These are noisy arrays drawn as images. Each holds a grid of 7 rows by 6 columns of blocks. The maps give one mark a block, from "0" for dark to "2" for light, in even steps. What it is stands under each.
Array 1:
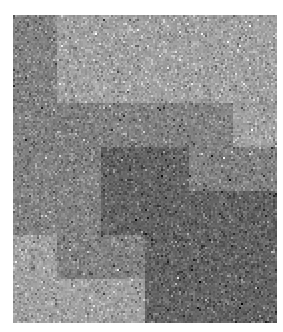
122222
122222
111112
110011
110000
211000
222000
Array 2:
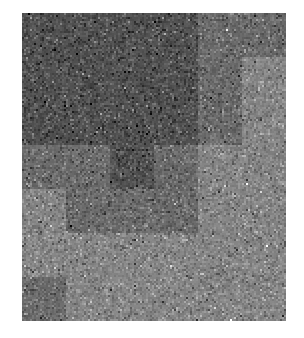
000011
000012
000012
110122
211122
222222
122222
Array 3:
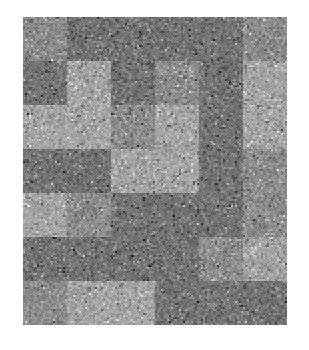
100001
020102
221202
002201
210001
000012
122000
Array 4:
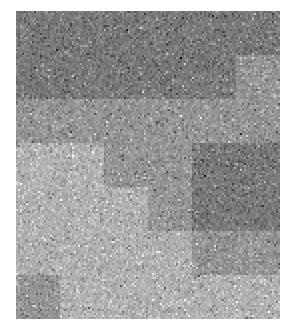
000000
000001
111111
221100
222100
222211
122222
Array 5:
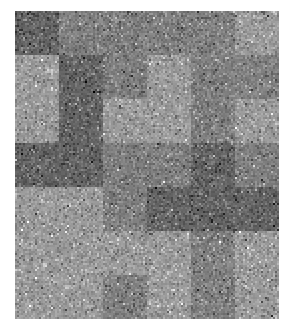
011112
201211
202212
001101
221000
222212
221212
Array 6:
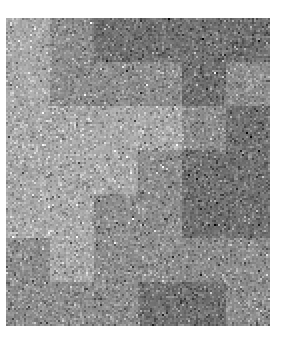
210000
211101
222210
222100
221100
121111
111001
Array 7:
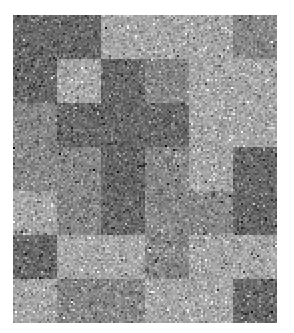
002221
020122
100022
110120
210110
022122
211220
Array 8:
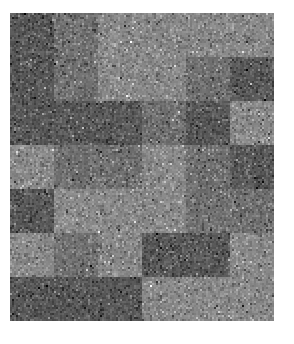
012222
012210
000102
211210
022211
212002
000222
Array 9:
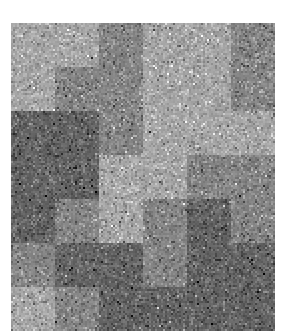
221221
211221
001222
002211
012101
100100
210000
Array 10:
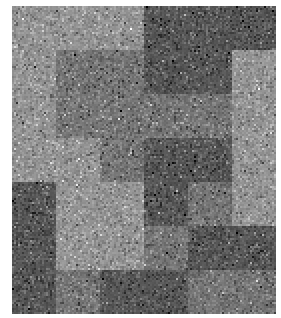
222000
211002
211112
221002
022012
022100
010011
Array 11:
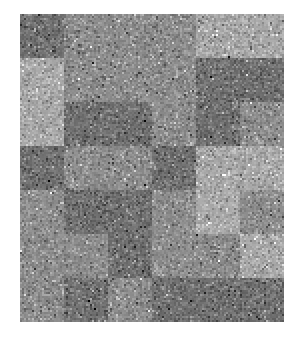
011122
211100
200101
011022
100121
110112
101000
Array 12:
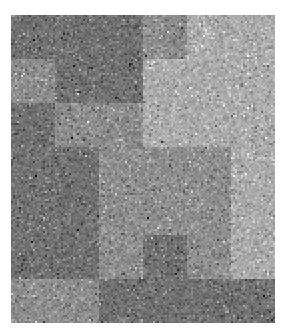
000122
100222
011222
001112
001112
001012
110000
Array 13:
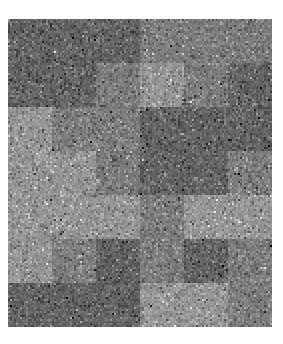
000111
001210
211000
221001
222122
210101
000221
